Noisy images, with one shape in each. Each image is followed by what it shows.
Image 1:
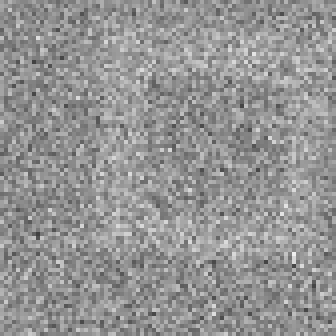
square frame
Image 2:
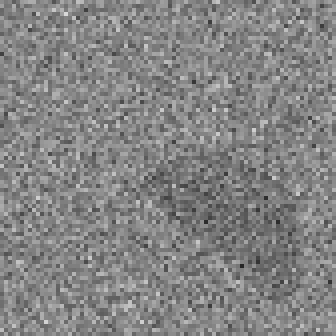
half disc
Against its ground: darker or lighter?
darker
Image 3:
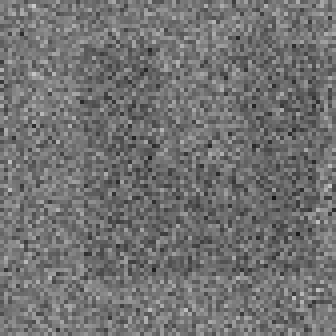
square with a notch
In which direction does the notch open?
up
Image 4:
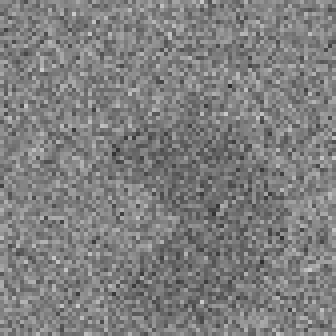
disc with a wedge cut out
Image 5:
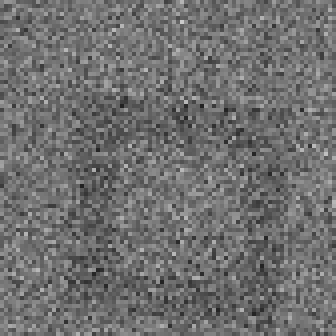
square frame
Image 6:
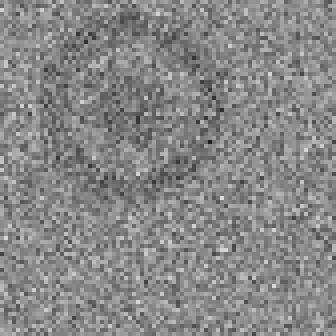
bullseye
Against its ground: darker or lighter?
darker
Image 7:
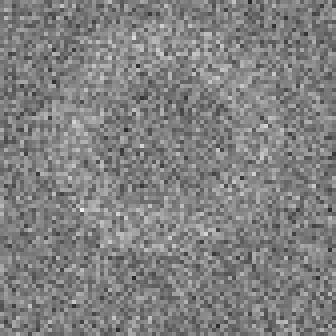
ring
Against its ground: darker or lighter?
lighter
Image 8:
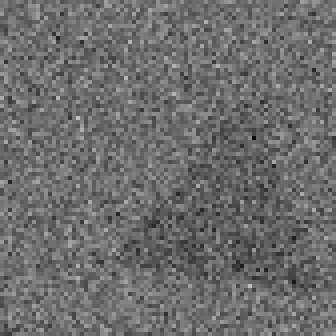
triangle
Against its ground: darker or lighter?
darker
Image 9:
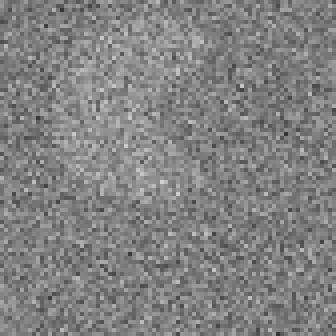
disc with a wedge cut out
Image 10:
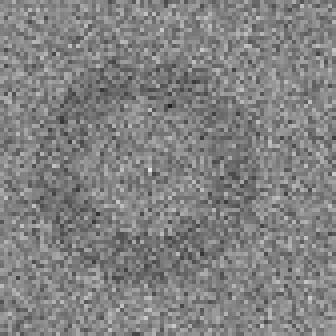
ring
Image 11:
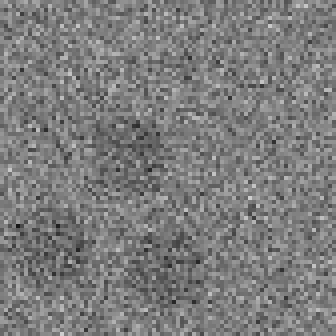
three dots
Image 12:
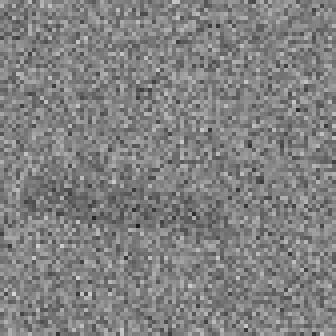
bar
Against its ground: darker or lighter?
darker
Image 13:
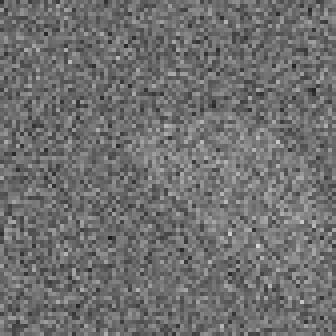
half disc
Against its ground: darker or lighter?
lighter
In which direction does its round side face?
up and right
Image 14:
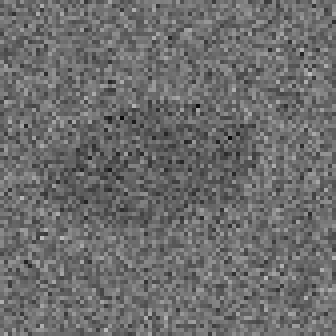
ellipse
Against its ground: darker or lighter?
darker
